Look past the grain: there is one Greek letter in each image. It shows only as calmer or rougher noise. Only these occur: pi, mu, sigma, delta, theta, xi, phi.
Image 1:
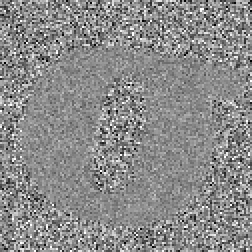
sigma
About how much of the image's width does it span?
nearly all
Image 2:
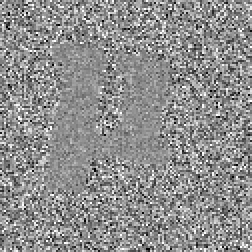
mu
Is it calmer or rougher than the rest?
calmer
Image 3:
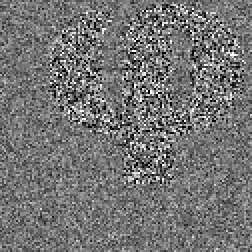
phi
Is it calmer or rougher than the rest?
rougher
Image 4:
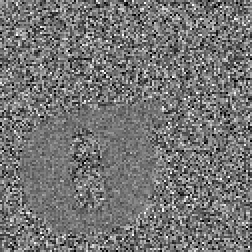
sigma
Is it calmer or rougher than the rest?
calmer
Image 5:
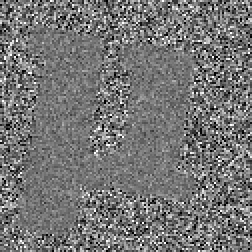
mu
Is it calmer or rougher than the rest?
calmer
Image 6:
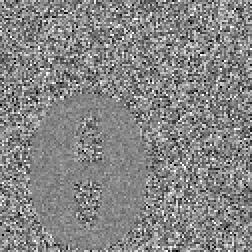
theta
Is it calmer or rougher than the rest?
calmer
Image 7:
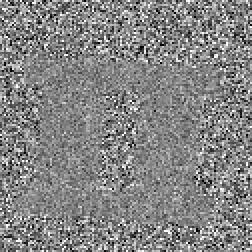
pi
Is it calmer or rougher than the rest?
calmer
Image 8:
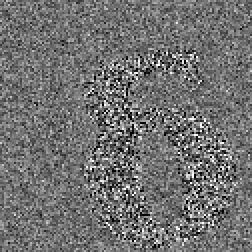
delta
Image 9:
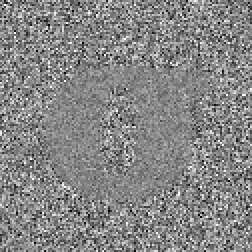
sigma
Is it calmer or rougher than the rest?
calmer
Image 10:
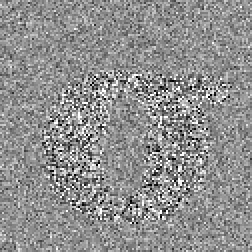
sigma
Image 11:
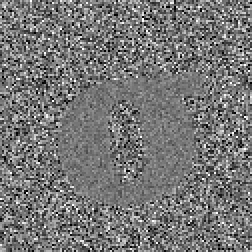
sigma
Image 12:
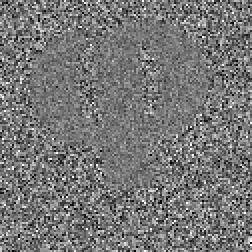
phi
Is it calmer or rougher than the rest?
calmer
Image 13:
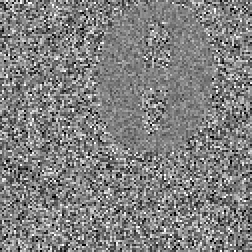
theta
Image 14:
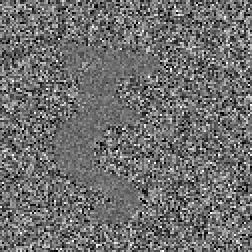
xi
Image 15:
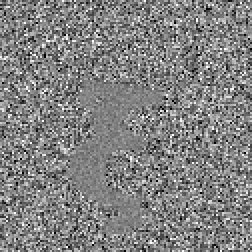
xi
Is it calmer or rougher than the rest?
calmer
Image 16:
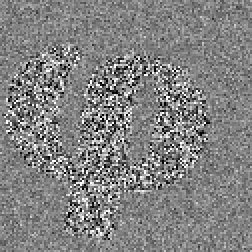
phi
